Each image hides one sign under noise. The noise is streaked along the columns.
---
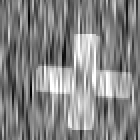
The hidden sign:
plus sign
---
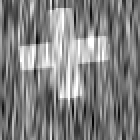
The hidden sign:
plus sign
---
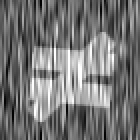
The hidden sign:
not-equal sign
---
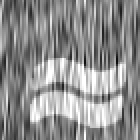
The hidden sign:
approximately sign
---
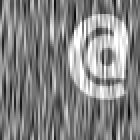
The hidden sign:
at sign
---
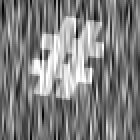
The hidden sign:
hash sign
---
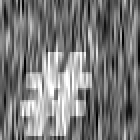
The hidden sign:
hash sign
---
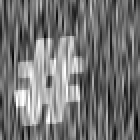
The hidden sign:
hash sign
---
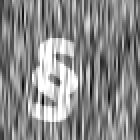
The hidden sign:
section sign
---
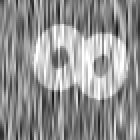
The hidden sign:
infinity sign
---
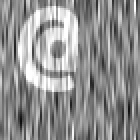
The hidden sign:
at sign
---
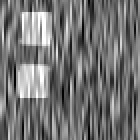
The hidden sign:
colon
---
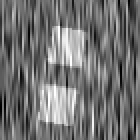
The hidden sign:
colon
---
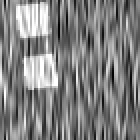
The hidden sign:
colon
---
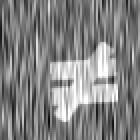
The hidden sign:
not-equal sign
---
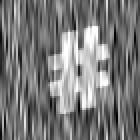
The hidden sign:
hash sign
